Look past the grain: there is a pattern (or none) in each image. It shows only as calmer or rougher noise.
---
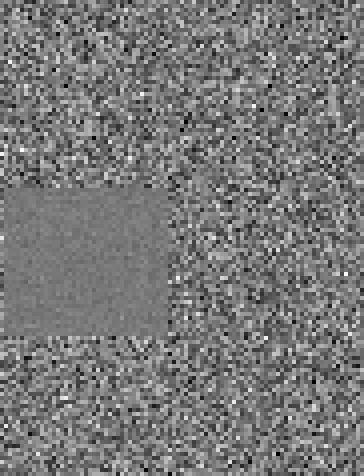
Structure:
one block
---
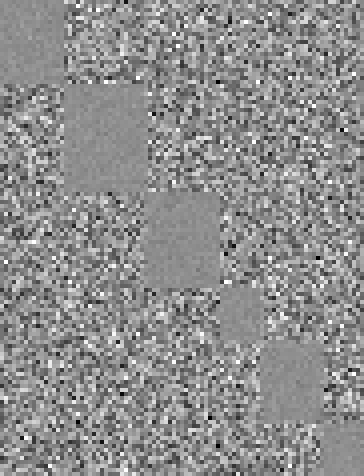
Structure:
blocks along the diagonal
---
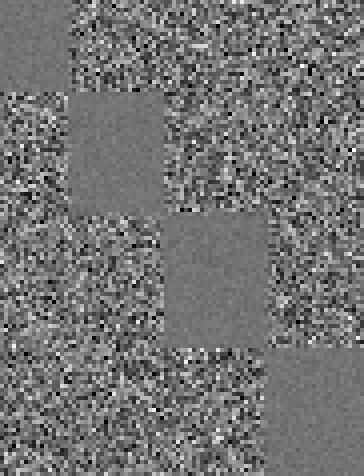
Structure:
blocks along the diagonal
